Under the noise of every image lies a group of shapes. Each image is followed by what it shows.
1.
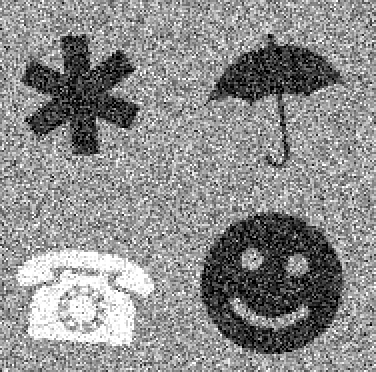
top left: dark asterisk; top right: dark umbrella; bottom left: light telephone; bottom right: dark smiling face
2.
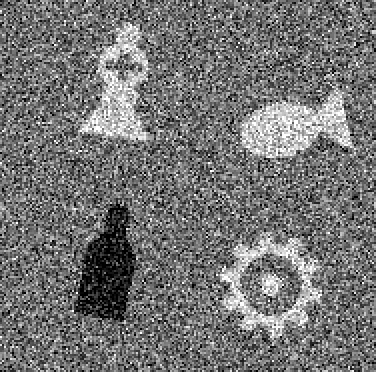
top left: light chess bishop; top right: light fish; bottom left: dark bottle; bottom right: light gear
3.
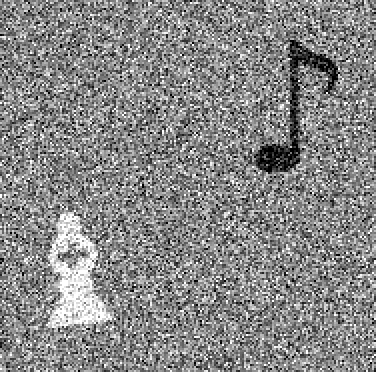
top right: dark musical note; bottom left: light chess bishop
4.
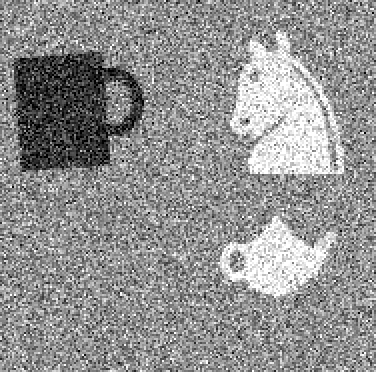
top left: dark cup; top right: light chess knight; bottom right: light teapot
